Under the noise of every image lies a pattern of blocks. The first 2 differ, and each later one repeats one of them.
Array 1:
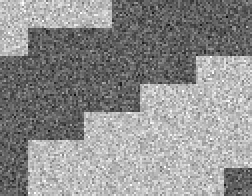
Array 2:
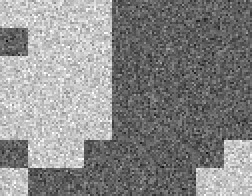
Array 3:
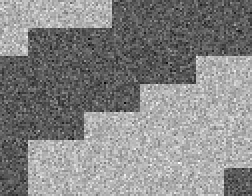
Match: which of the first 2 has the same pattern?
1
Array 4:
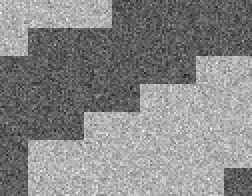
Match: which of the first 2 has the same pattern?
1
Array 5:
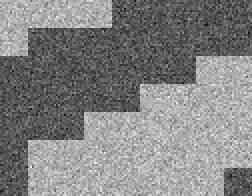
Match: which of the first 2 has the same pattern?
1
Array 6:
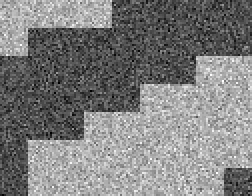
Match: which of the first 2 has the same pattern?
1
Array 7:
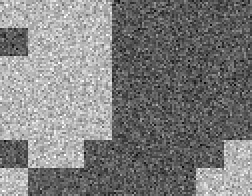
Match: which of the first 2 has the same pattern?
2
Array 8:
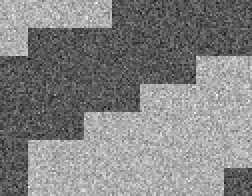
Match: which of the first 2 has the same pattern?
1
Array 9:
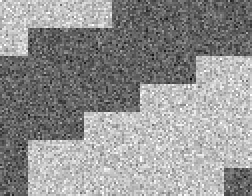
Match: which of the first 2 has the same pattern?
1
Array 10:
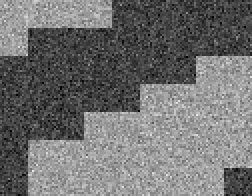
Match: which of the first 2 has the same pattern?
1
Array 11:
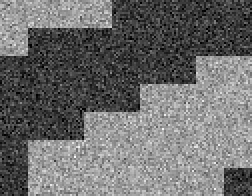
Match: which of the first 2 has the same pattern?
1
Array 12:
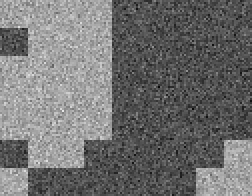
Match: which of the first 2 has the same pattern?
2
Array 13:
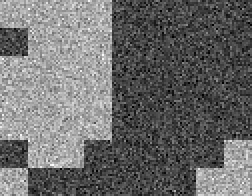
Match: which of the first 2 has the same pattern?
2
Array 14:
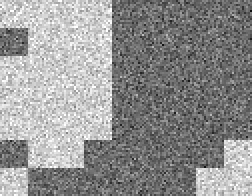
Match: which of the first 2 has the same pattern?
2
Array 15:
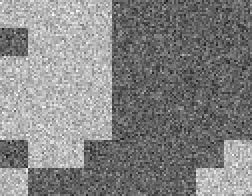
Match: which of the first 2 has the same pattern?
2
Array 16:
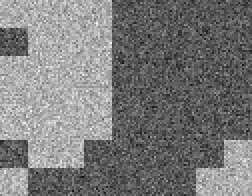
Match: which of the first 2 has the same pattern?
2
